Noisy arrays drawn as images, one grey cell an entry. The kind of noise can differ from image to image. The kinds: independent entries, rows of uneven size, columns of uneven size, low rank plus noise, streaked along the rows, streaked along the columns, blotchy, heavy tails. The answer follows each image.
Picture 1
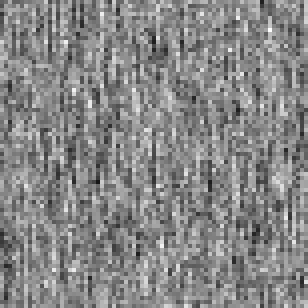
streaked along the columns
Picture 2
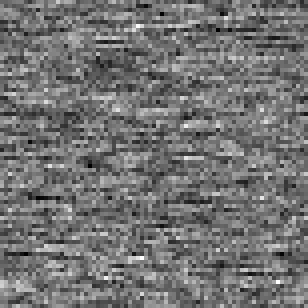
streaked along the rows
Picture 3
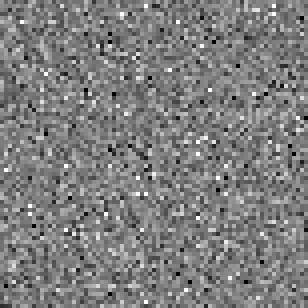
heavy tails
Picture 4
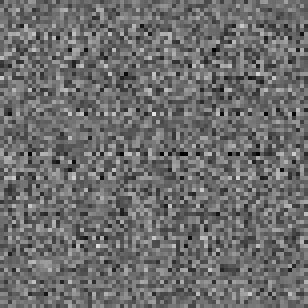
rows of uneven size
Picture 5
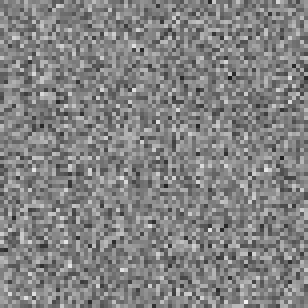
low rank plus noise
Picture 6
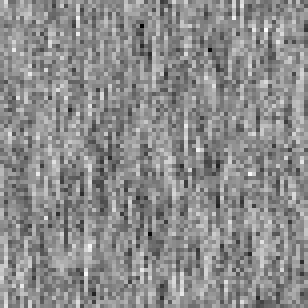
streaked along the columns
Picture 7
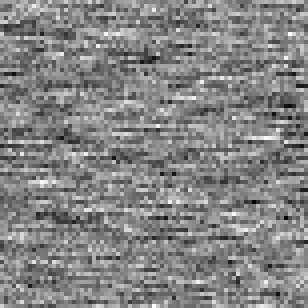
streaked along the rows
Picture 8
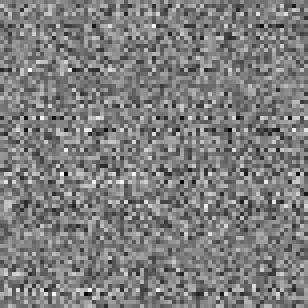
rows of uneven size
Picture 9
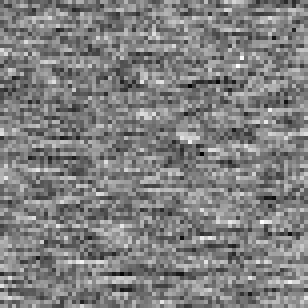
streaked along the rows
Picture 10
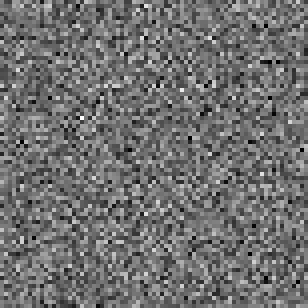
low rank plus noise
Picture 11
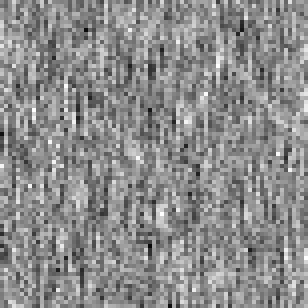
streaked along the columns
